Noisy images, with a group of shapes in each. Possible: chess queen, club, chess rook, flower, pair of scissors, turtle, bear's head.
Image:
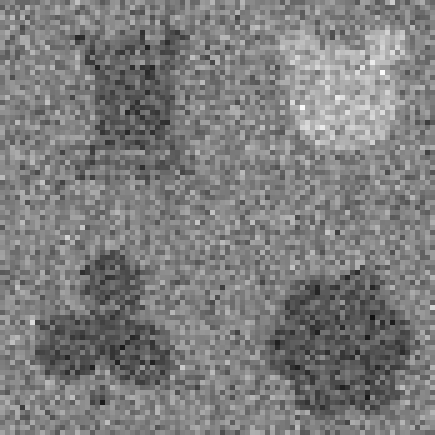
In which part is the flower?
bottom right
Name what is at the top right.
bear's head
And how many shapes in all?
4
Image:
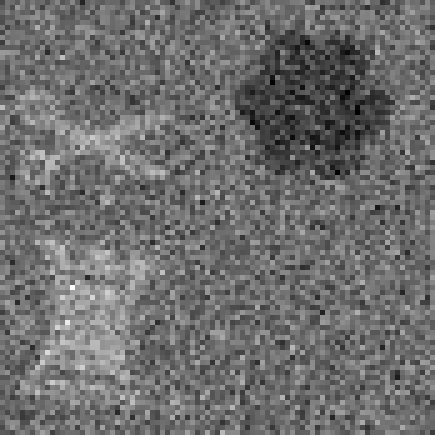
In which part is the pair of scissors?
top left
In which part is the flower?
top right
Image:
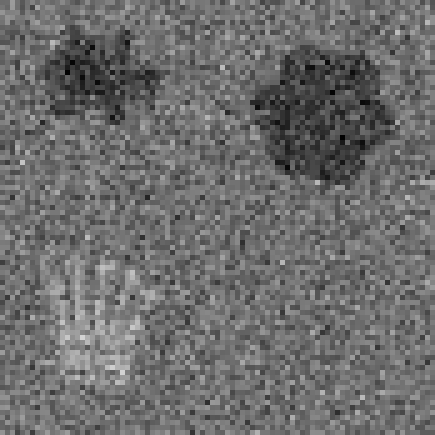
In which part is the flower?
top right
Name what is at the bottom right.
nothing
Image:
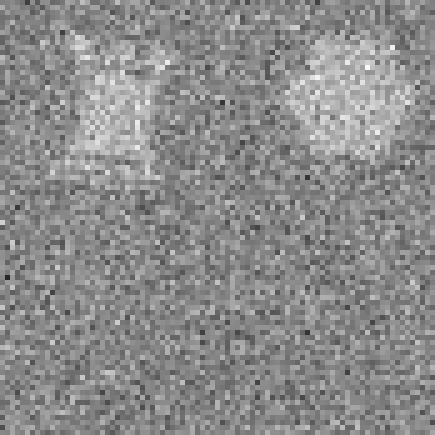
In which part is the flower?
top right
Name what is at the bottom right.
nothing
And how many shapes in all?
2
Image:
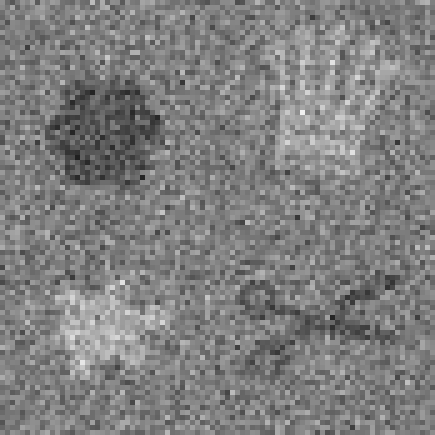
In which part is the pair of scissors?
bottom right
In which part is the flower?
top left
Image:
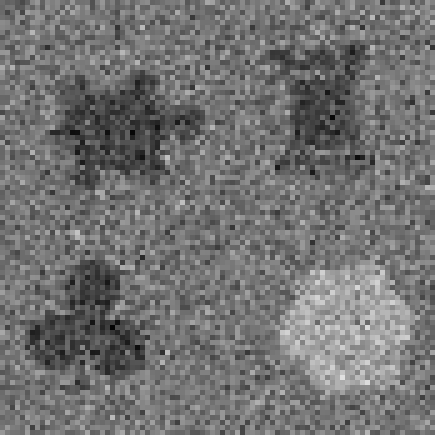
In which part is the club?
bottom left
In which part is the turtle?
top left
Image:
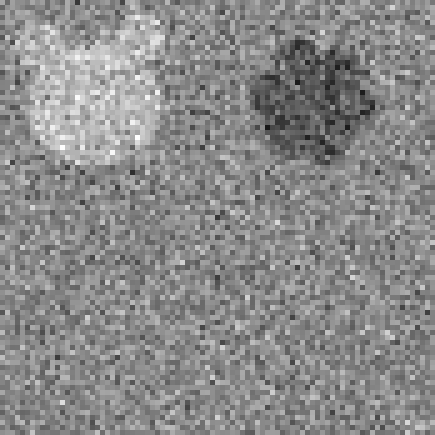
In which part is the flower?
top right
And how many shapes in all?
2
